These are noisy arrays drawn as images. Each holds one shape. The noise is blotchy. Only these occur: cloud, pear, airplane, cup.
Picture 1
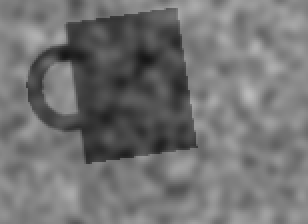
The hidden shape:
cup
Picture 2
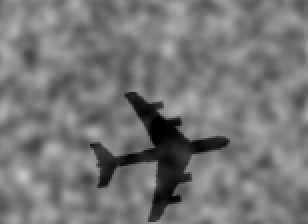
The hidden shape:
airplane
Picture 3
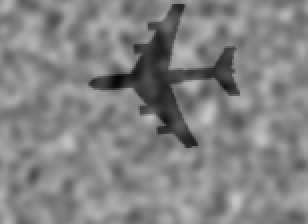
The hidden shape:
airplane
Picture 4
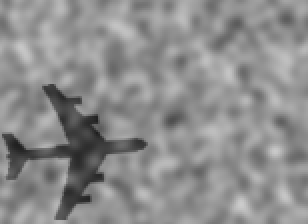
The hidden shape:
airplane
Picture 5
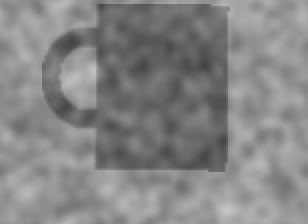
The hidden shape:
cup
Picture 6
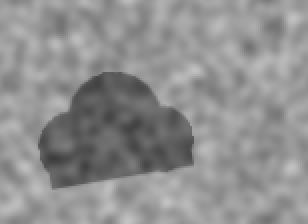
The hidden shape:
cloud
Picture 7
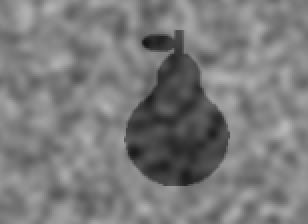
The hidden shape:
pear
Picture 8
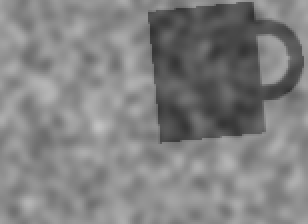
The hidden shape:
cup
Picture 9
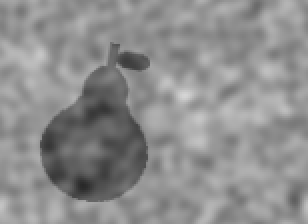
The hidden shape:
pear
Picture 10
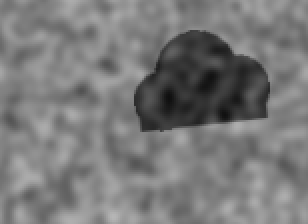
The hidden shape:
cloud
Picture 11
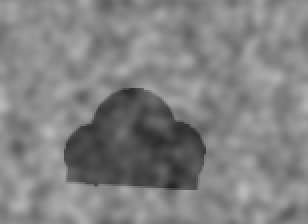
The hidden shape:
cloud
